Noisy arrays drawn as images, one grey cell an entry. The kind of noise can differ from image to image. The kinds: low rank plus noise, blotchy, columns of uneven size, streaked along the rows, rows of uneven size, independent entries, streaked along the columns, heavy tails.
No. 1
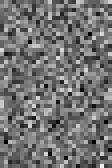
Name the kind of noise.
independent entries
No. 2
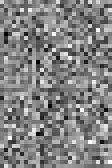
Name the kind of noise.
independent entries
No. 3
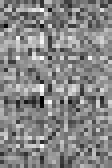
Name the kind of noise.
low rank plus noise
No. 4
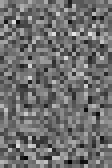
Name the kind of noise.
low rank plus noise
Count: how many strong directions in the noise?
five to eight
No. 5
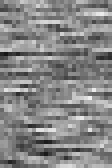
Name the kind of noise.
streaked along the rows
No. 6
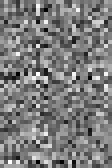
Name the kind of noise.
low rank plus noise
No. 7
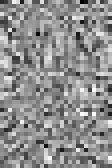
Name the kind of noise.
low rank plus noise
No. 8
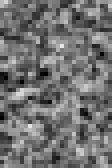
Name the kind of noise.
blotchy
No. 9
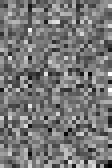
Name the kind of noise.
low rank plus noise
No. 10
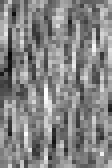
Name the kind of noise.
streaked along the columns
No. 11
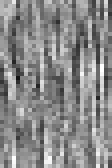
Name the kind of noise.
streaked along the columns
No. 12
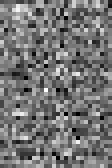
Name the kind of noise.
low rank plus noise
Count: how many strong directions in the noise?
three or four
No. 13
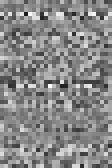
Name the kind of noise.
rows of uneven size
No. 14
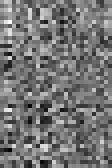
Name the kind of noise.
low rank plus noise
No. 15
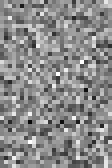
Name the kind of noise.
independent entries
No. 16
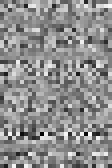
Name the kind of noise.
rows of uneven size
